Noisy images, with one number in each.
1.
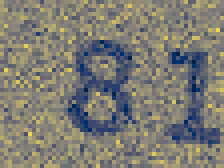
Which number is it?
81
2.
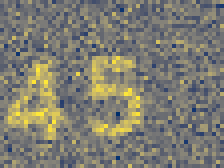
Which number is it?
45
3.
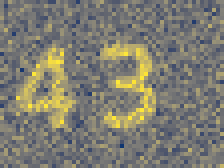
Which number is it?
43
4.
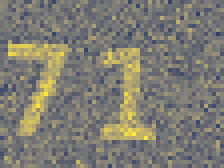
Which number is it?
71
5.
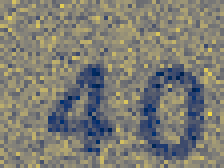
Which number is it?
40
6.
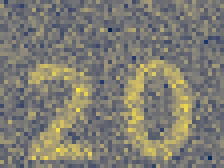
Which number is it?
20
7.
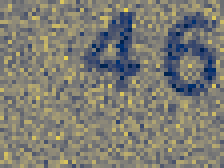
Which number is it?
46
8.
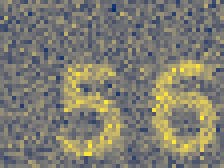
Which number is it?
56
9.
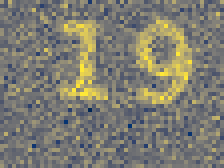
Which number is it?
19
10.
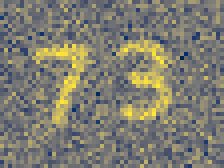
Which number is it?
73
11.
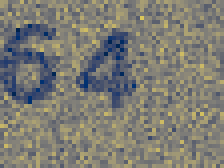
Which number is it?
64
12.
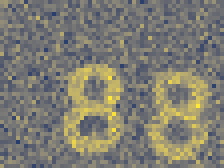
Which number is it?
88
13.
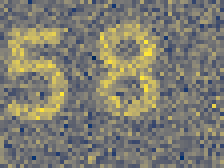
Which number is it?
58
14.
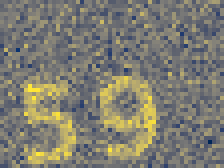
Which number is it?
59
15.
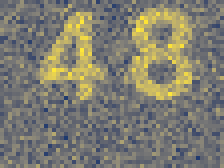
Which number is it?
48
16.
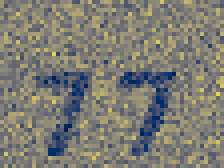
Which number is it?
77
